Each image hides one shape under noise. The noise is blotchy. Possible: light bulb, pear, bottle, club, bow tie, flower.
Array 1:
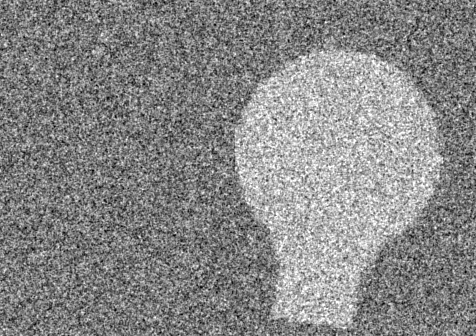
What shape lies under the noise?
light bulb
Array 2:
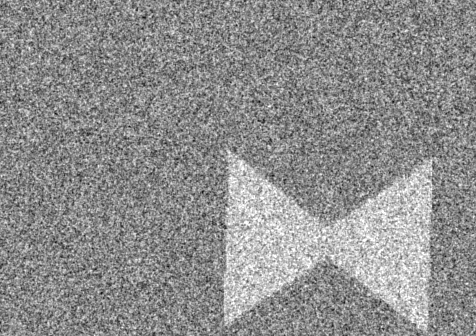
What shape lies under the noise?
bow tie
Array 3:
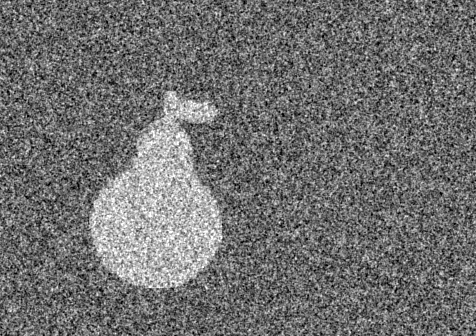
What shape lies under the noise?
pear
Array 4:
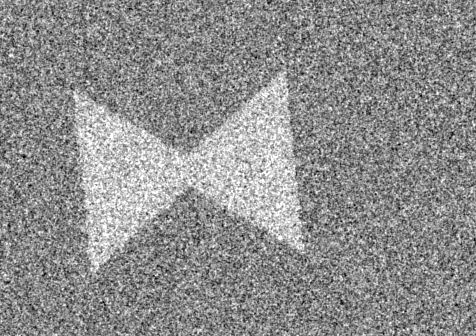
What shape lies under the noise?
bow tie
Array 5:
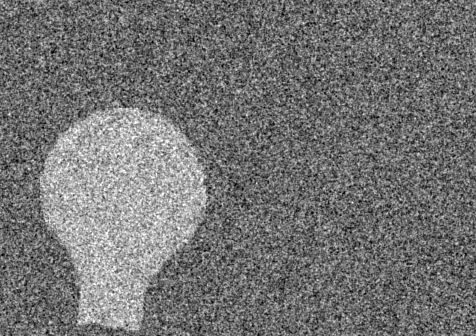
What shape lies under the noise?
light bulb
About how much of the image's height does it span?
two thirds
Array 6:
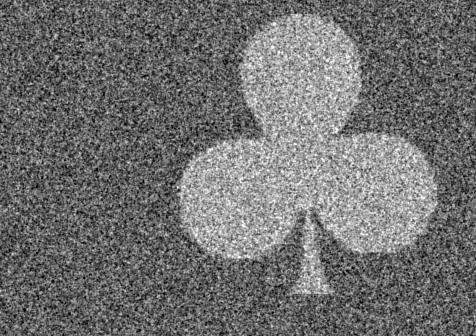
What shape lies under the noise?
club
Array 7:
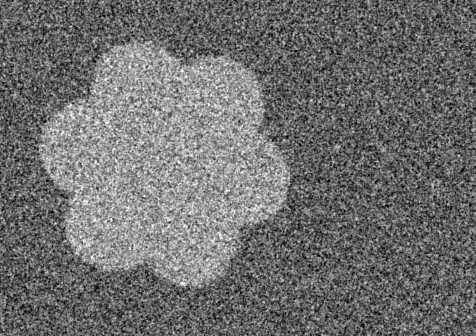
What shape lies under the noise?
flower
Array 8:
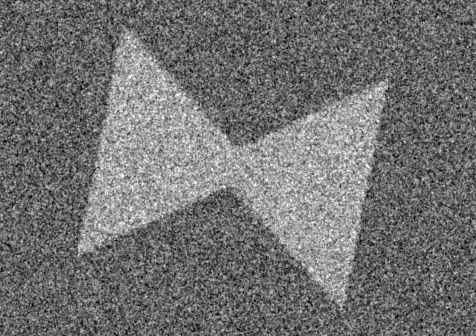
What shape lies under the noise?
bow tie
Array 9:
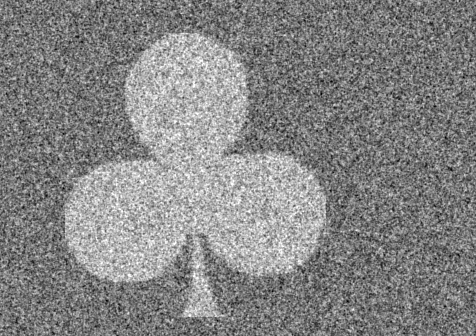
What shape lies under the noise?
club
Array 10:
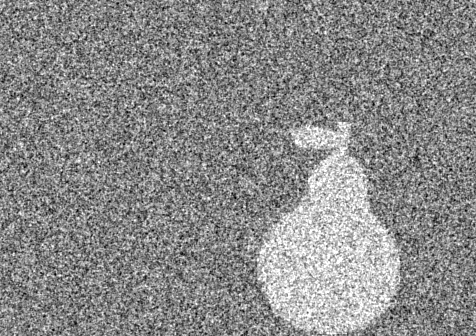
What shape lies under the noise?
pear
